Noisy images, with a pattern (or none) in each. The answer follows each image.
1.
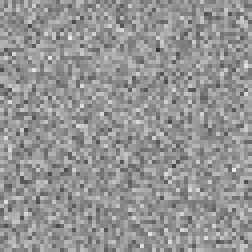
only noise
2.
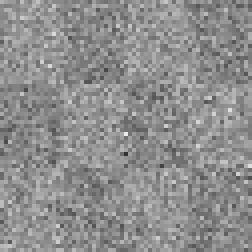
a checkerboard
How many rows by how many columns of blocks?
3 by 4
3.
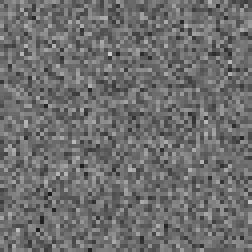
only noise
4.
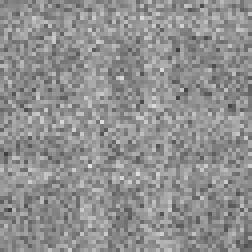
bands of rows crossing bands of columns
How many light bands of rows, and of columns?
3 and 2
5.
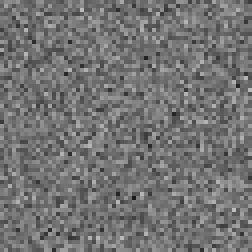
only noise
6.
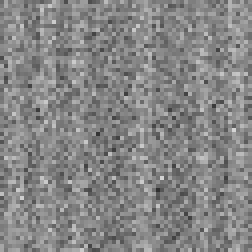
bands of columns
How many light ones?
6
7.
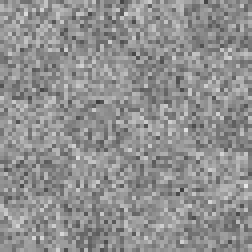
a checkerboard
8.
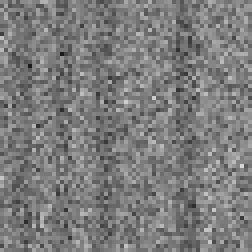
bands of columns
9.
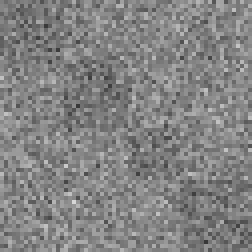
blocks along the diagonal
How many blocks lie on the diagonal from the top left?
4
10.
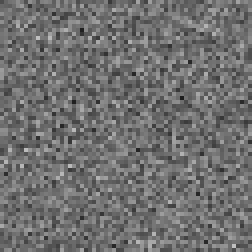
only noise
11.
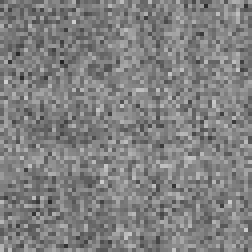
bands of rows crossing bands of columns
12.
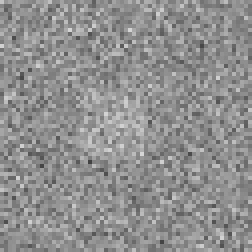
one block
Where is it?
centre
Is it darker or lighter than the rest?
lighter
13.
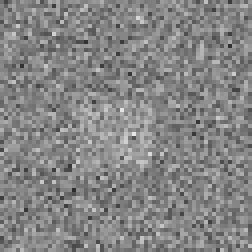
one block
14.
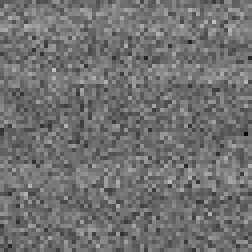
bands of rows
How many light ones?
3
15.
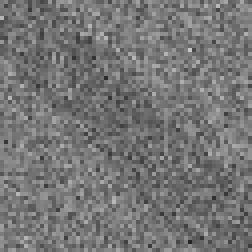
a diagonal band
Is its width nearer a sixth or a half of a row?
a half
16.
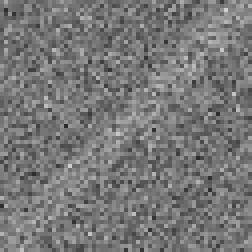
a diagonal band
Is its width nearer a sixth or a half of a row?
a sixth
